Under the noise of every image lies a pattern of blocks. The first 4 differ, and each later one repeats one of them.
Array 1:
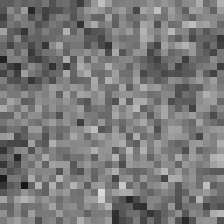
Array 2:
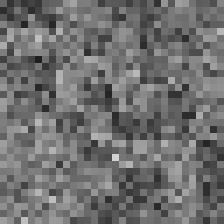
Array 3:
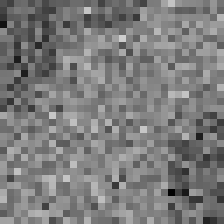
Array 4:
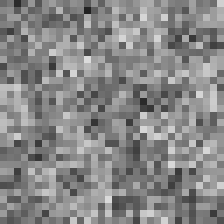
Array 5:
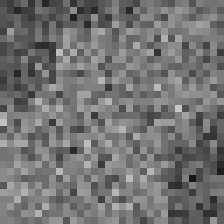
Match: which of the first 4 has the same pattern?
3
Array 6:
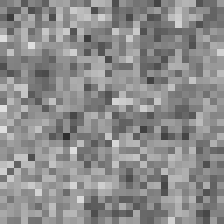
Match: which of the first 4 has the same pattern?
2
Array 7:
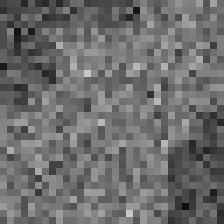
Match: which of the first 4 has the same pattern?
3
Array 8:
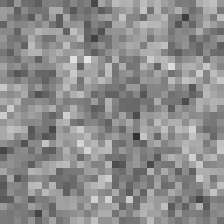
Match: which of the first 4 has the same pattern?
4
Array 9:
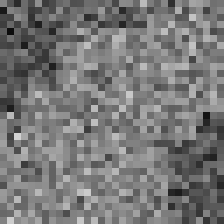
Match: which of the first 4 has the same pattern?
3
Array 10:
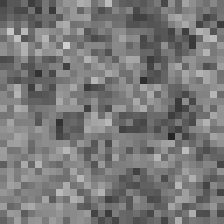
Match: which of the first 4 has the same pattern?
2
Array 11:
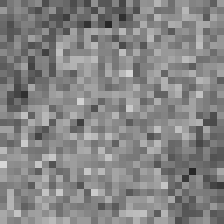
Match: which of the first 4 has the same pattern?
3
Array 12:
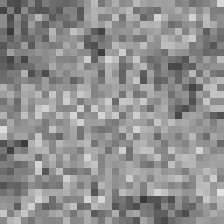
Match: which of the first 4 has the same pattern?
1
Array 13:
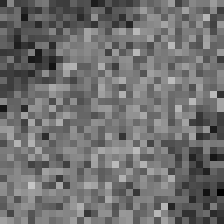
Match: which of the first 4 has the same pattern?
3
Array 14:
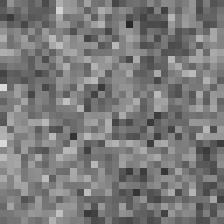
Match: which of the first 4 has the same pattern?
2
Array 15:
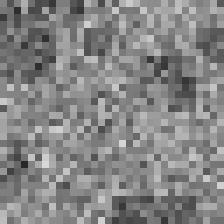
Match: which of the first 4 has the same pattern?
1
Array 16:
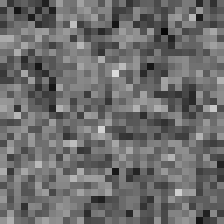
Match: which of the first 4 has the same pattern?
2
